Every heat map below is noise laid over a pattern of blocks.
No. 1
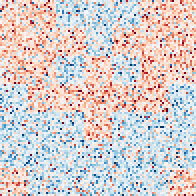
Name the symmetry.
left and right mirror each other
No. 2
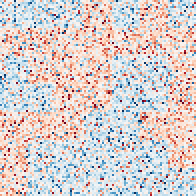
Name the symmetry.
no symmetry
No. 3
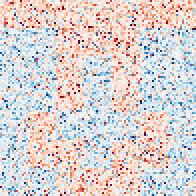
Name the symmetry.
left and right mirror each other
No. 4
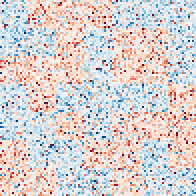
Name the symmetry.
mirrored about the diagonal from the bottom left
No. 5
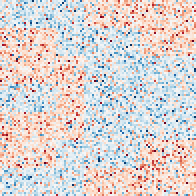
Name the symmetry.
top and bottom mirror each other
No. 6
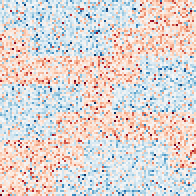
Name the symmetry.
the same after a half turn
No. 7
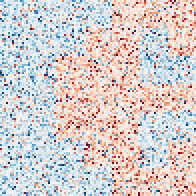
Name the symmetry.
top and bottom mirror each other
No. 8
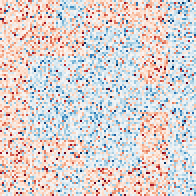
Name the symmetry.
top and bottom mirror each other
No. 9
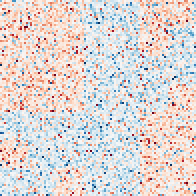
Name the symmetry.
no symmetry
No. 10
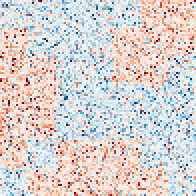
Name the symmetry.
mirrored about the diagonal from the bottom left
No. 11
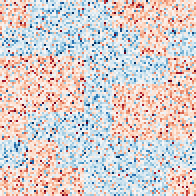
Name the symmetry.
the same after a half turn
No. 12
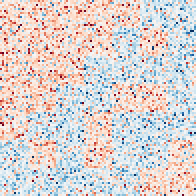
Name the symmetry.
mirrored about the diagonal from the top left
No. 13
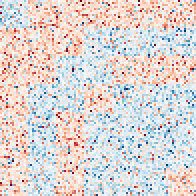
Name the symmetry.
mirrored about the diagonal from the top left
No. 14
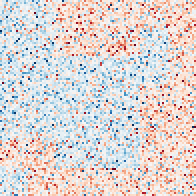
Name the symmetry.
no symmetry
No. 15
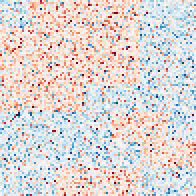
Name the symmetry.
no symmetry
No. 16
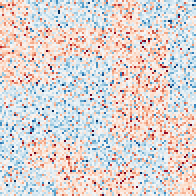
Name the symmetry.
no symmetry
